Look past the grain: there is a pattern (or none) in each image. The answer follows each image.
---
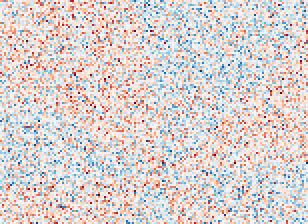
spokes from one point
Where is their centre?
bottom middle
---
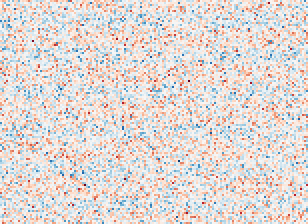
horizontal stripes
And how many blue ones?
6
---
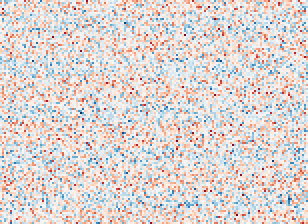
horizontal stripes
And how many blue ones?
5
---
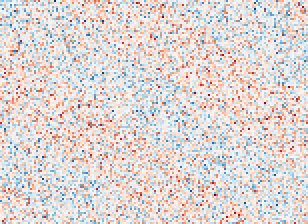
diagonal stripes
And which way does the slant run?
top left to bottom right
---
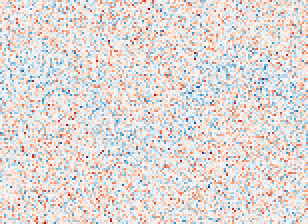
a wavy band
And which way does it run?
left to right
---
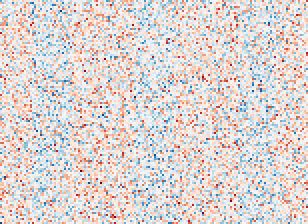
vertical stripes
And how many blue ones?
3
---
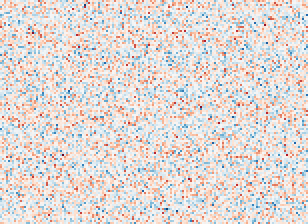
horizontal stripes
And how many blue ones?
6
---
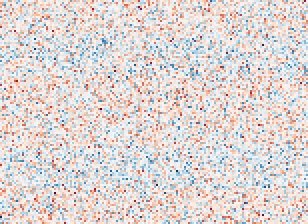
horizontal stripes
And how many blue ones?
2
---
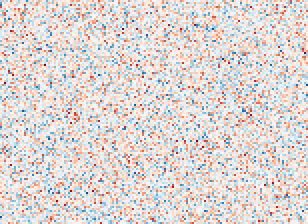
only noise
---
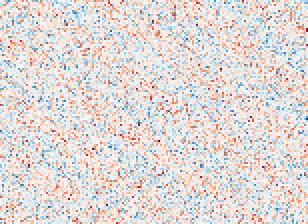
diagonal stripes
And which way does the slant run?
top left to bottom right
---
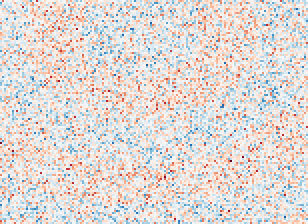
rings round one point
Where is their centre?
top middle
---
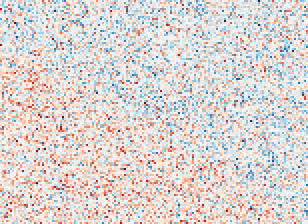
a sharp edge
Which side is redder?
bottom left
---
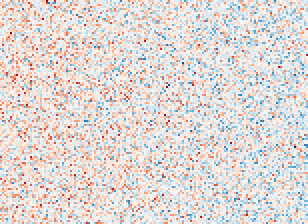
a smooth slope
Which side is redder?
left
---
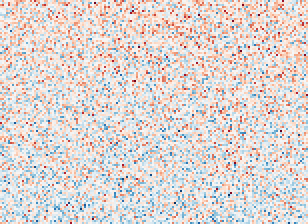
a smooth slope
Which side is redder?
top
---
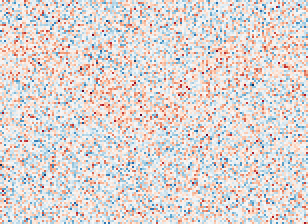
a wavy band
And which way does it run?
left to right
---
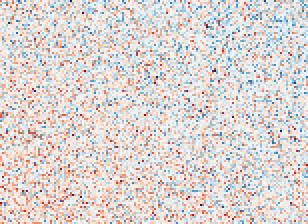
a smooth slope
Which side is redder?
bottom left
